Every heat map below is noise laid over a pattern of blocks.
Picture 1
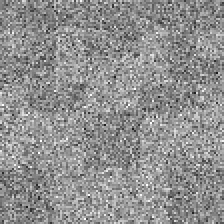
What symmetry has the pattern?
left and right mirror each other
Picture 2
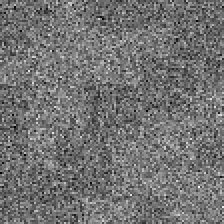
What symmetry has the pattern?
mirrored about the diagonal from the top left
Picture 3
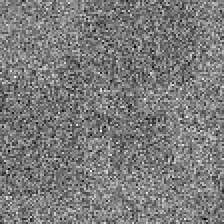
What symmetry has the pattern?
mirrored about the diagonal from the top left
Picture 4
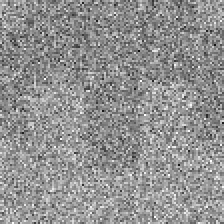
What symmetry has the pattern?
left and right mirror each other
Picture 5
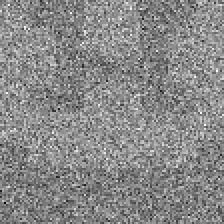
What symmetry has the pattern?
left and right mirror each other
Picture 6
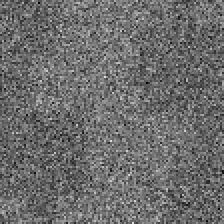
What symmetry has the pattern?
the same after a half turn
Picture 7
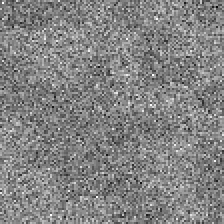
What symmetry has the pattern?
mirrored about the diagonal from the bottom left
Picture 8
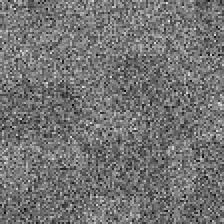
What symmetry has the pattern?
no symmetry
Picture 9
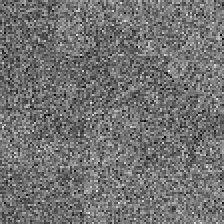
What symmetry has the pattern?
no symmetry
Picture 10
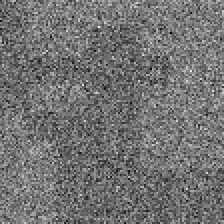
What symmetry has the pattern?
no symmetry
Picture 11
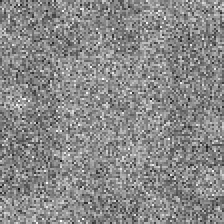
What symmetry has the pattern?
the same after a half turn
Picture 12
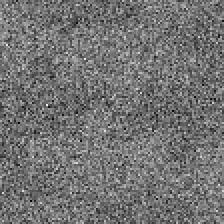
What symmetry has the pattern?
the same after a half turn
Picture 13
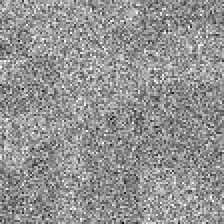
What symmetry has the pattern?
no symmetry
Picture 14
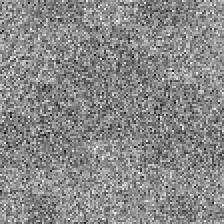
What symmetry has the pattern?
left and right mirror each other
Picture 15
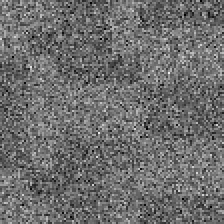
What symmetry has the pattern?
top and bottom mirror each other
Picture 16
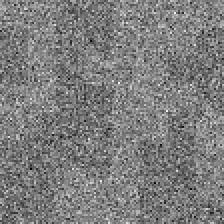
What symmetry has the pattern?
no symmetry
